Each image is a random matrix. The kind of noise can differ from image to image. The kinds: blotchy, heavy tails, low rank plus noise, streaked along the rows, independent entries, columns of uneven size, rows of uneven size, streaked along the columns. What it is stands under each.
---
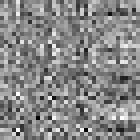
low rank plus noise
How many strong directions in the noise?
two
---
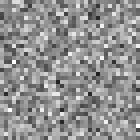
independent entries
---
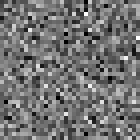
independent entries
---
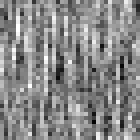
streaked along the columns
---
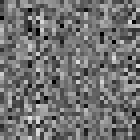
columns of uneven size
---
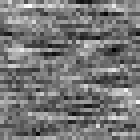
streaked along the rows
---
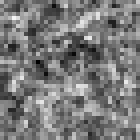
blotchy
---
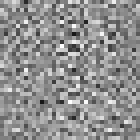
low rank plus noise
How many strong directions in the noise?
one
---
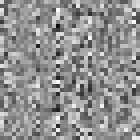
columns of uneven size
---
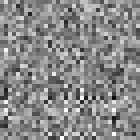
low rank plus noise
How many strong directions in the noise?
one
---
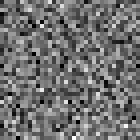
independent entries
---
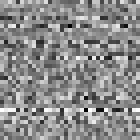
rows of uneven size
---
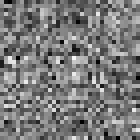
low rank plus noise
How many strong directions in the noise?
one
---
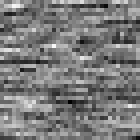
streaked along the rows
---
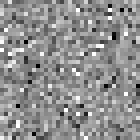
heavy tails
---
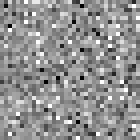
heavy tails
